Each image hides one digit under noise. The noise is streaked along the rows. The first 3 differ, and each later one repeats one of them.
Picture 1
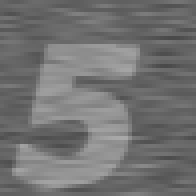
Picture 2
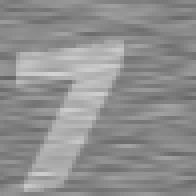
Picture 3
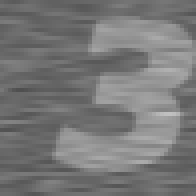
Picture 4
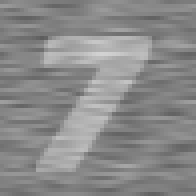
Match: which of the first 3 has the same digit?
2
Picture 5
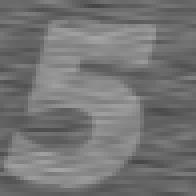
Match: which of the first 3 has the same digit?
1
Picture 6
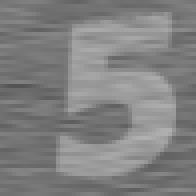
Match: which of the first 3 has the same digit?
1
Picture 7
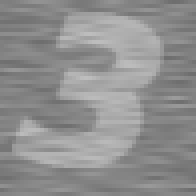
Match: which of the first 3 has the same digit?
3
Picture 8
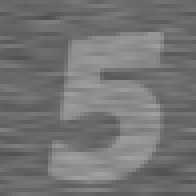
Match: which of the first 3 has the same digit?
1
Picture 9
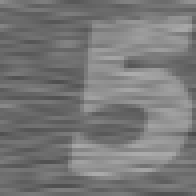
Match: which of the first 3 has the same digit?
1
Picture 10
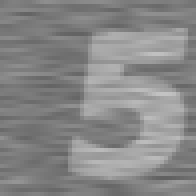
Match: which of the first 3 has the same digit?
1
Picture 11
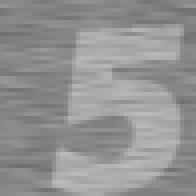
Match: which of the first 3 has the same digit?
1
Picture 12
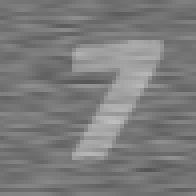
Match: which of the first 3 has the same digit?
2
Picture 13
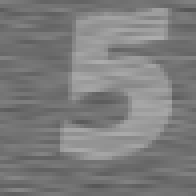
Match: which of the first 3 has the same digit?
1
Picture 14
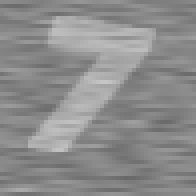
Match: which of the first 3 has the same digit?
2
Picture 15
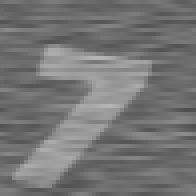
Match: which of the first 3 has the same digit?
2
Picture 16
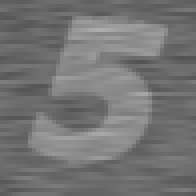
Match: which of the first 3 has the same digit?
1
